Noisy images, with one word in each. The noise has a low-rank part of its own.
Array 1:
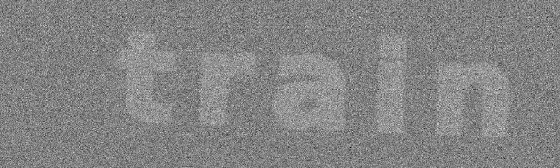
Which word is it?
train
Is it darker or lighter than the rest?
lighter
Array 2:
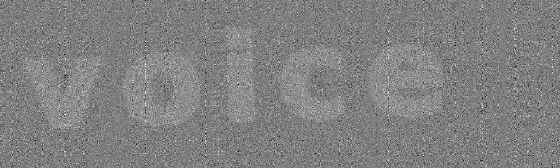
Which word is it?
voice
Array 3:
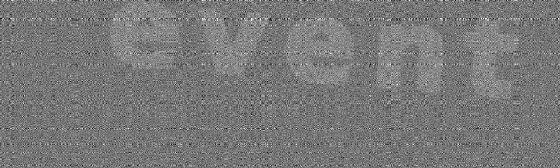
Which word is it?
event
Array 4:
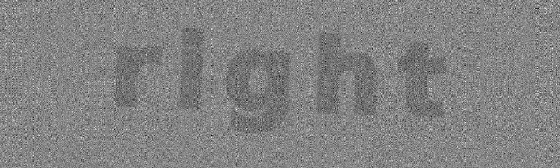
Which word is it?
right
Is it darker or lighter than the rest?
darker
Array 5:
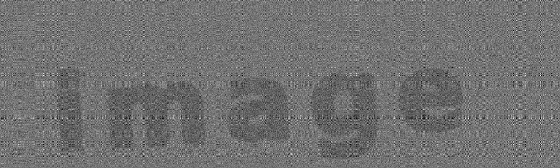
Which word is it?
image
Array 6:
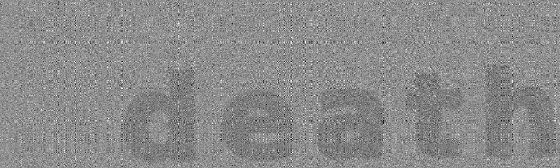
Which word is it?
death
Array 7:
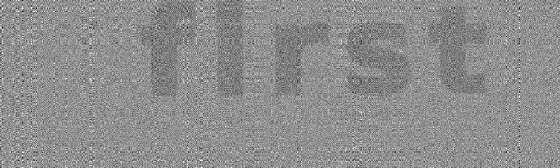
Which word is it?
first
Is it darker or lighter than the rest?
darker
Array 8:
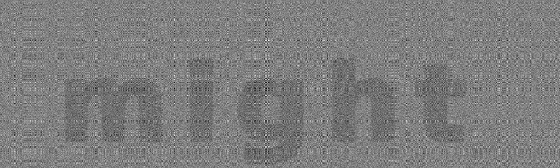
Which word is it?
might
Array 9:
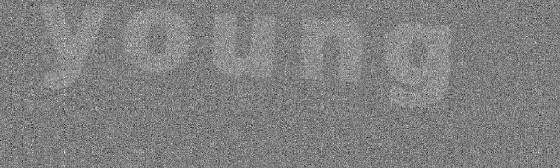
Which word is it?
young
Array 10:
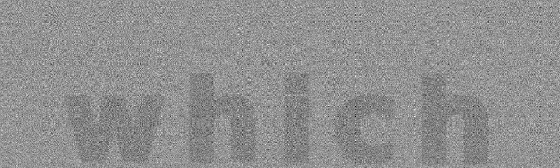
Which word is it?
which
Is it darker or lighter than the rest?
darker
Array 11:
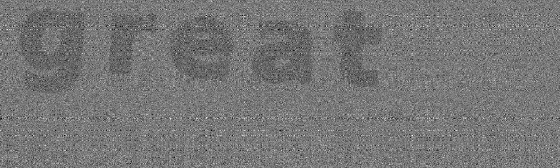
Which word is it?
great
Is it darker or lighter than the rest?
darker
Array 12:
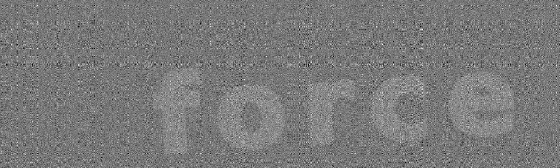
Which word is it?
force
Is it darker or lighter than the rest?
lighter
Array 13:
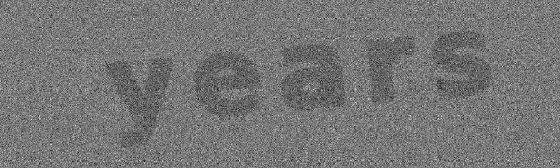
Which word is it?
years
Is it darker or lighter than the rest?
darker
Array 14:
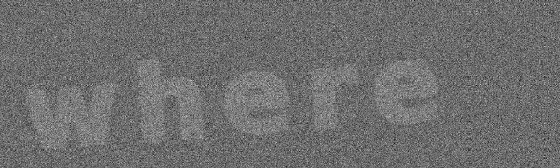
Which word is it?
where
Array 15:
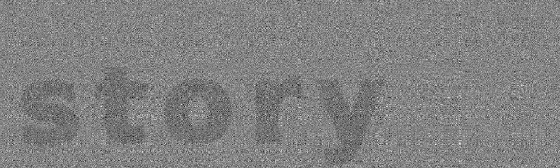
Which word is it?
story
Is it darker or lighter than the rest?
darker
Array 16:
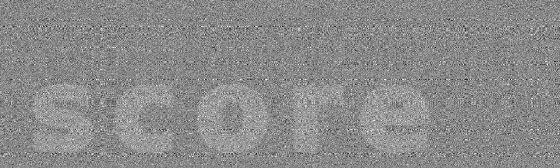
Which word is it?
score
